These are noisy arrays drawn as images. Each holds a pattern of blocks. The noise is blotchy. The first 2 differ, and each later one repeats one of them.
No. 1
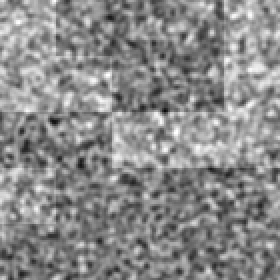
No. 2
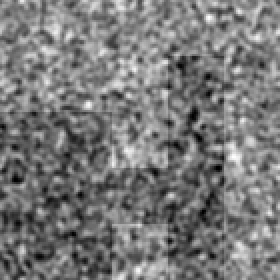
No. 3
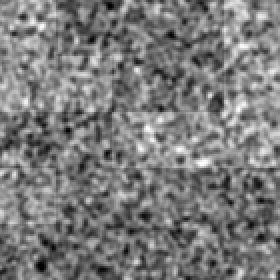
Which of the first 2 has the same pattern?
1
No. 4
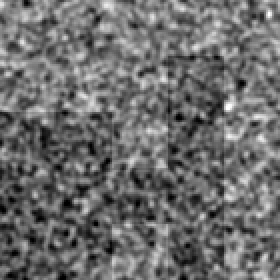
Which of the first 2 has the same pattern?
2
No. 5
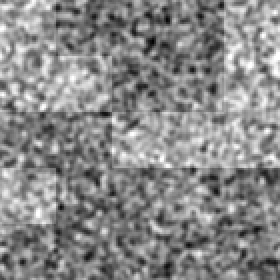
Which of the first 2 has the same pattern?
1
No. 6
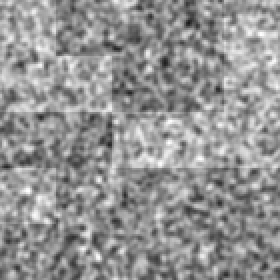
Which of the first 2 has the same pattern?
1
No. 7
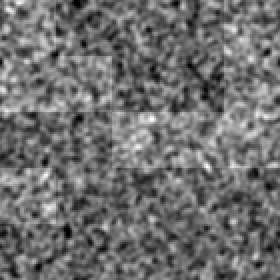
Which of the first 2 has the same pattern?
1
